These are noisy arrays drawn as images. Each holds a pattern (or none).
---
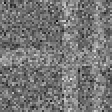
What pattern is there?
bands of rows crossing bands of columns
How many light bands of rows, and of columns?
1 and 2
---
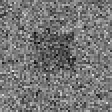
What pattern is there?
one block
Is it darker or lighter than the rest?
darker
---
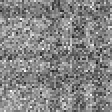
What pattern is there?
bands of rows crossing bands of columns
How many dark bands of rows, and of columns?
3 and 3
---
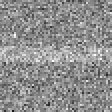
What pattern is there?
one band of rows
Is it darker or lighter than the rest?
lighter
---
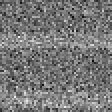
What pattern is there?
bands of rows
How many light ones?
2
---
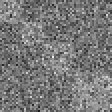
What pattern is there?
blocks along the diagonal
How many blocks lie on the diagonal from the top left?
4
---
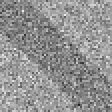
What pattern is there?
a diagonal band
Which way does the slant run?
top left to bottom right
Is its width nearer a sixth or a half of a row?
a half
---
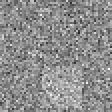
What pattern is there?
one block
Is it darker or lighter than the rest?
lighter
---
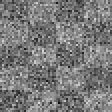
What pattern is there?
a checkerboard
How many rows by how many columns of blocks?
5 by 4
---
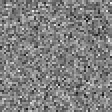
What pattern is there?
only noise
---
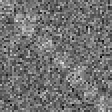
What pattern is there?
blocks along the diagonal
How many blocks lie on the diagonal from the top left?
7
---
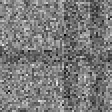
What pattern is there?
bands of rows crossing bands of columns
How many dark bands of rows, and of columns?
1 and 2
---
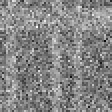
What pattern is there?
bands of rows crossing bands of columns
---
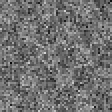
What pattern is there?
a checkerboard
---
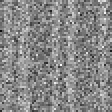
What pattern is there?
bands of columns
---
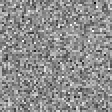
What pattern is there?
only noise
